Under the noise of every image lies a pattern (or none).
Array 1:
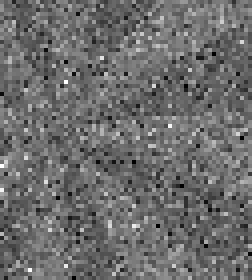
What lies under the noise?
spokes from one point
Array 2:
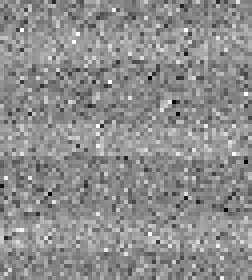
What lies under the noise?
horizontal stripes
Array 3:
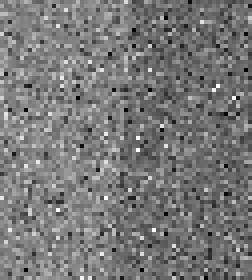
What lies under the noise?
a sharp edge
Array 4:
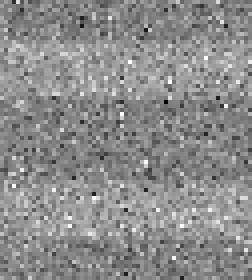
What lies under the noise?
horizontal stripes
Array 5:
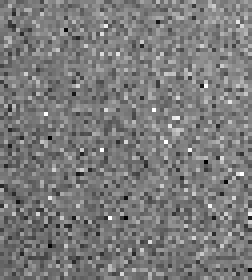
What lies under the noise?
a smooth slope
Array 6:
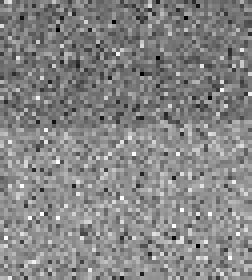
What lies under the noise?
a sharp edge
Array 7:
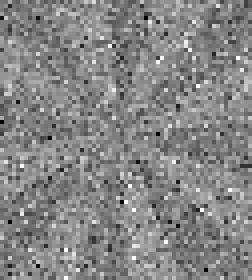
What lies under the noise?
spokes from one point
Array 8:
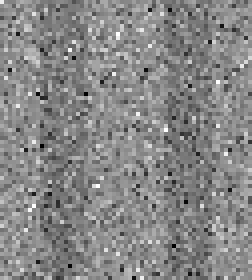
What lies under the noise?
vertical stripes
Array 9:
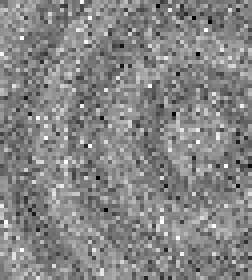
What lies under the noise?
rings round one point
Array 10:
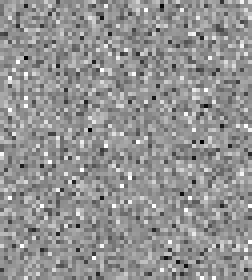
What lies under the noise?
only noise
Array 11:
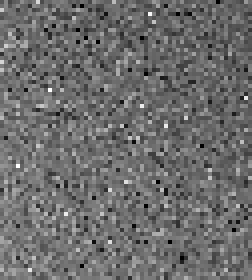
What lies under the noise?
a smooth slope
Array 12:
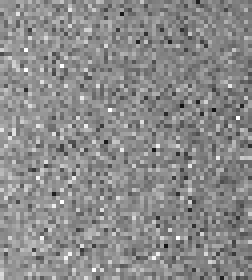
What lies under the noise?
a smooth slope
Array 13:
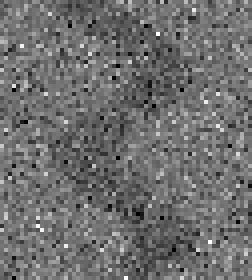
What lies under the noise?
a wavy band
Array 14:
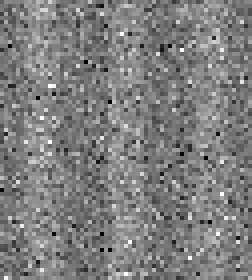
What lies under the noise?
vertical stripes
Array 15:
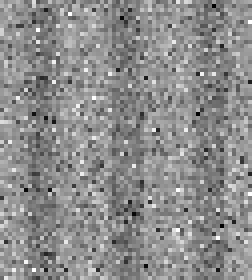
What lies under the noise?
vertical stripes
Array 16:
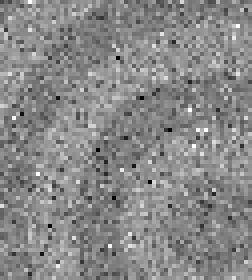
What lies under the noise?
rings round one point
